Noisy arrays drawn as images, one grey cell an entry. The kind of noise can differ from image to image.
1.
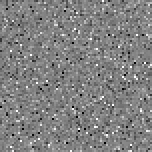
heavy tails
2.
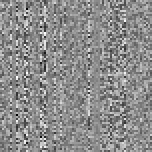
columns of uneven size
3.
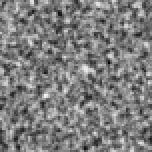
blotchy
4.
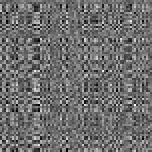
low rank plus noise
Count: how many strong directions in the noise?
one
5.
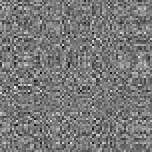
low rank plus noise
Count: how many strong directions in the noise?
three or four
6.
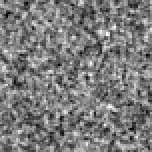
blotchy
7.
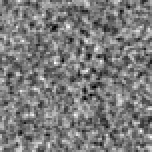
blotchy
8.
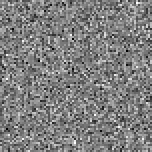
independent entries
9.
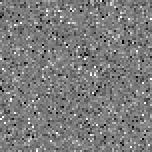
heavy tails
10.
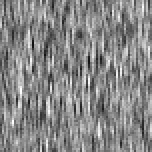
streaked along the columns
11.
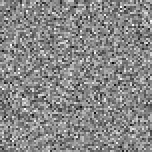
independent entries
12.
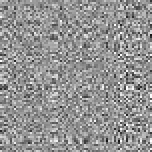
low rank plus noise
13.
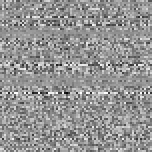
rows of uneven size
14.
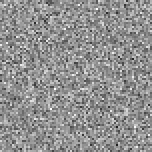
independent entries
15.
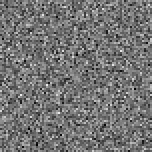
independent entries
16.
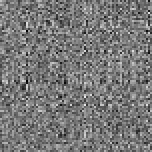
low rank plus noise
